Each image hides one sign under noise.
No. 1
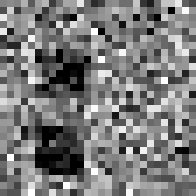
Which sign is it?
colon
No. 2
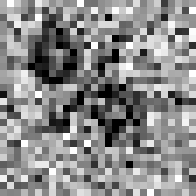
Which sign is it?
percent sign
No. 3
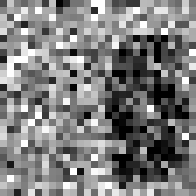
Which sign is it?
section sign
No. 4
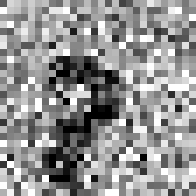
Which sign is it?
question mark
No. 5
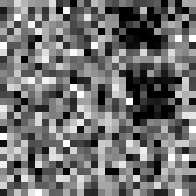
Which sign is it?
colon
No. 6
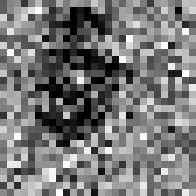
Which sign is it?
section sign
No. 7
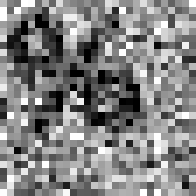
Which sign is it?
percent sign
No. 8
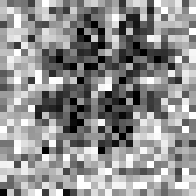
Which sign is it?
hash sign
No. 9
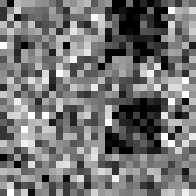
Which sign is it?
colon
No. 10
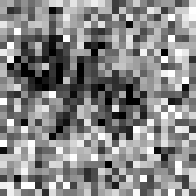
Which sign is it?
percent sign
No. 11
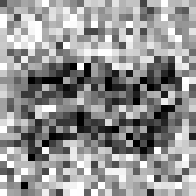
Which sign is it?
approximately sign
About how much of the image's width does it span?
nearly all
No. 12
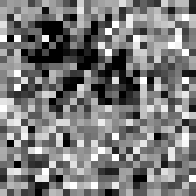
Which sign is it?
percent sign
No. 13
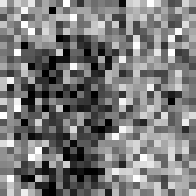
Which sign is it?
section sign
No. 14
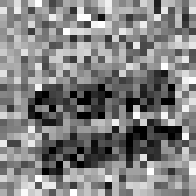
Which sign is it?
equals sign
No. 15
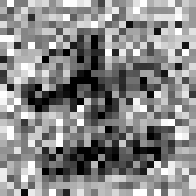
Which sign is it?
plus-minus sign
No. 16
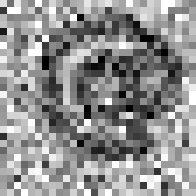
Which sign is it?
at sign
